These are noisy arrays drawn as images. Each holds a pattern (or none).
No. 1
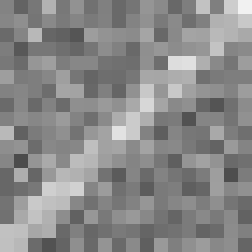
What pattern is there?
a diagonal band
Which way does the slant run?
bottom left to top right
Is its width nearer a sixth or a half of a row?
a sixth
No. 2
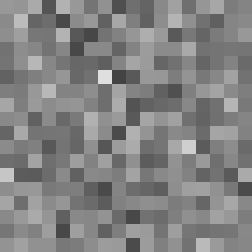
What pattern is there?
only noise
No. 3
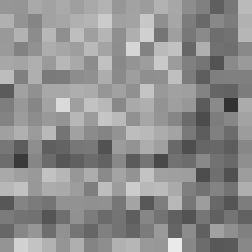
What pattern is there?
bands of rows crossing bands of columns
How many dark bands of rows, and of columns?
2 and 1
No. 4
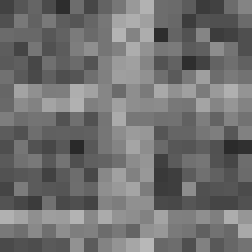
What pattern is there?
bands of rows crossing bands of columns
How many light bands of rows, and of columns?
2 and 1
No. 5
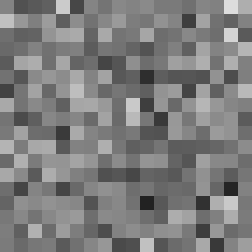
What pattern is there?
only noise
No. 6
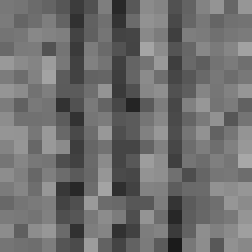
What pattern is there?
bands of columns
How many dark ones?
3
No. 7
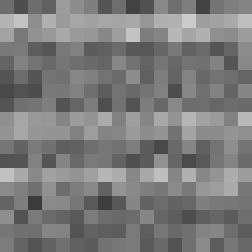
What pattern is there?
bands of rows
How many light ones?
3
